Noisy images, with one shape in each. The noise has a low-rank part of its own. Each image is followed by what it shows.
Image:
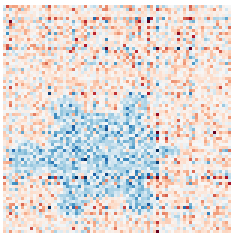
turtle
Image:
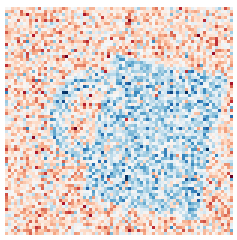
cup
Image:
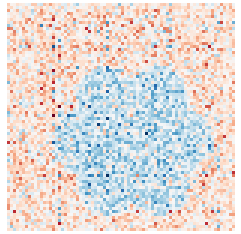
flower
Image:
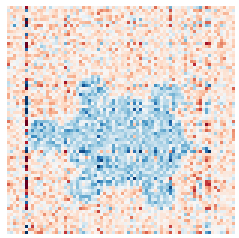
turtle
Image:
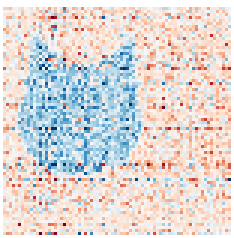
cat's head
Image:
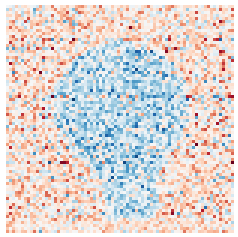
light bulb
